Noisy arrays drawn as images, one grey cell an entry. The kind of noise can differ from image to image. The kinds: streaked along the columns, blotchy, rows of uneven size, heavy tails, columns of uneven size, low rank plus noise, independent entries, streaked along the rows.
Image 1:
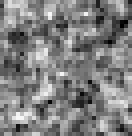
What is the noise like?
blotchy
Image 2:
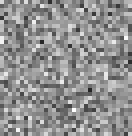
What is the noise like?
independent entries
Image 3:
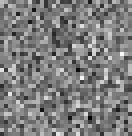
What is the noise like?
independent entries
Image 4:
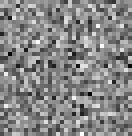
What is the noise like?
independent entries
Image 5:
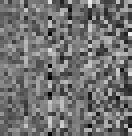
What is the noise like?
columns of uneven size
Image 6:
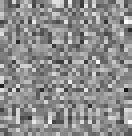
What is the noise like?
low rank plus noise
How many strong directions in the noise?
one
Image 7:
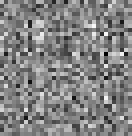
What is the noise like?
low rank plus noise
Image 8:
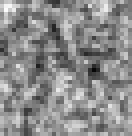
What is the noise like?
blotchy
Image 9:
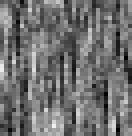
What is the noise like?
streaked along the columns
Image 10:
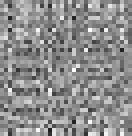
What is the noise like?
low rank plus noise
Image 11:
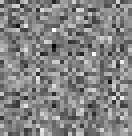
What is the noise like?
low rank plus noise
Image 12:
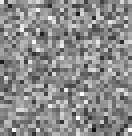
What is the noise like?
independent entries
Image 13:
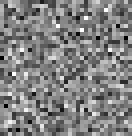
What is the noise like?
independent entries
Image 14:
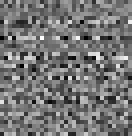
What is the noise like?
rows of uneven size
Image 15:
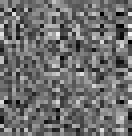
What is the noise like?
low rank plus noise
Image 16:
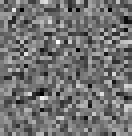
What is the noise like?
low rank plus noise
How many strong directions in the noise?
five to eight
